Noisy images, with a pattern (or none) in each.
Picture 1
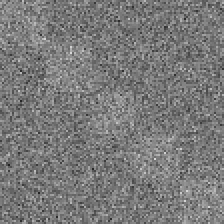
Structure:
blocks along the diagonal
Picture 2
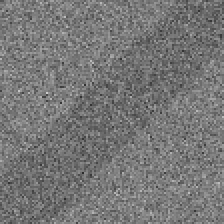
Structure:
a diagonal band
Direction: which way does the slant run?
bottom left to top right
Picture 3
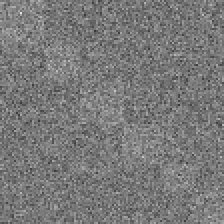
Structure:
blocks along the diagonal
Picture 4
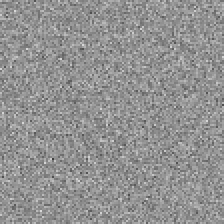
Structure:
only noise
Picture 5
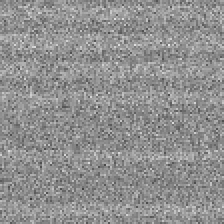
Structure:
bands of rows
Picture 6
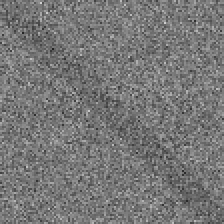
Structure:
a diagonal band
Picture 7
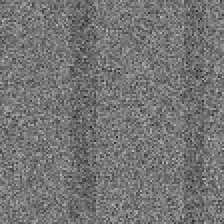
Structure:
bands of columns
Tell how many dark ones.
2
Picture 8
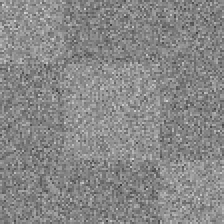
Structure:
blocks along the diagonal
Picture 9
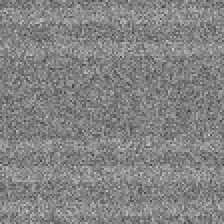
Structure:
bands of rows
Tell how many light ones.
5
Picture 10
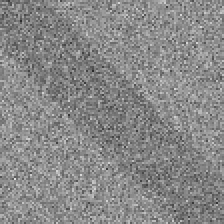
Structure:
a diagonal band
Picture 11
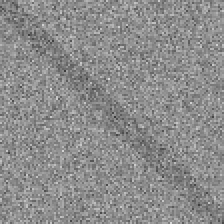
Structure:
a diagonal band
